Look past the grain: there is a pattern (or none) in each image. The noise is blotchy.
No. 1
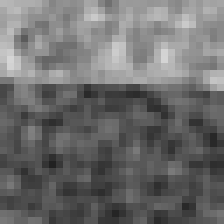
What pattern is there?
a sharp edge
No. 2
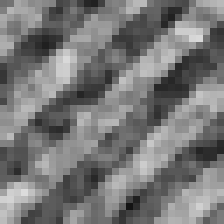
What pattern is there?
diagonal stripes
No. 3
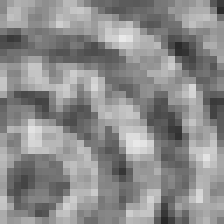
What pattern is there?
rings round one point
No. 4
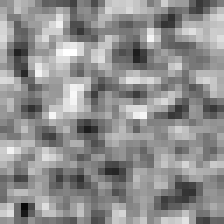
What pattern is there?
only noise
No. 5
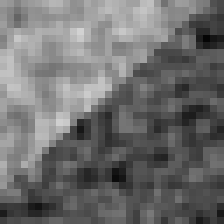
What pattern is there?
a sharp edge
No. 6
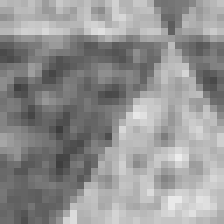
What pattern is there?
spokes from one point
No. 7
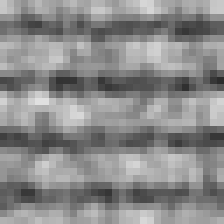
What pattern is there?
horizontal stripes
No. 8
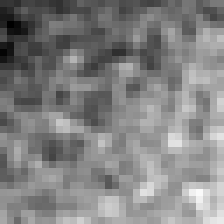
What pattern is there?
a smooth slope
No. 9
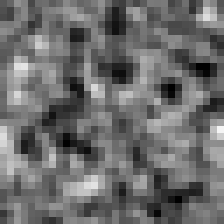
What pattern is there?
only noise
